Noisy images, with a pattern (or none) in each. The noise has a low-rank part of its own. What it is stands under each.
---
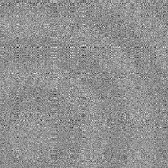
rings round one point
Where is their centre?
bottom left
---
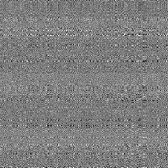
horizontal stripes
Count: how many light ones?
3
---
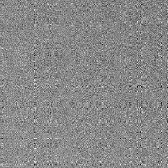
a smooth slope
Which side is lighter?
bottom left
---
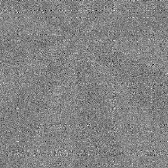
spokes from one point
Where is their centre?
top middle
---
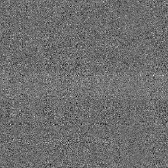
one horizontal stripe
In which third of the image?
middle
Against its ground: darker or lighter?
lighter
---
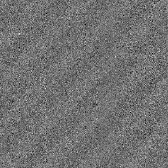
diagonal stripes
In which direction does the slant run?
bottom left to top right
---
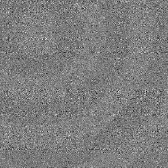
rings round one point
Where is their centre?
top left
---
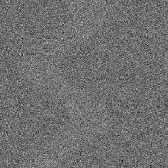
a wavy band
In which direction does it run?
top to bottom
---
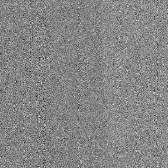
a sharp edge
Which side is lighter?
right
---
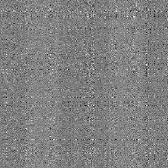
vertical stripes
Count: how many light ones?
2
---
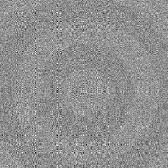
rings round one point
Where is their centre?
centre
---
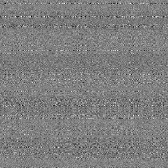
horizontal stripes
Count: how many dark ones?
4
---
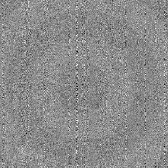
rings round one point
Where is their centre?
centre
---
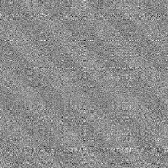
diagonal stripes
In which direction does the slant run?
top left to bottom right
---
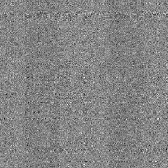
vertical stripes
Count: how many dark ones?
2
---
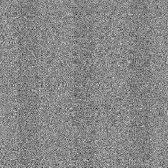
vertical stripes
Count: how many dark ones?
3
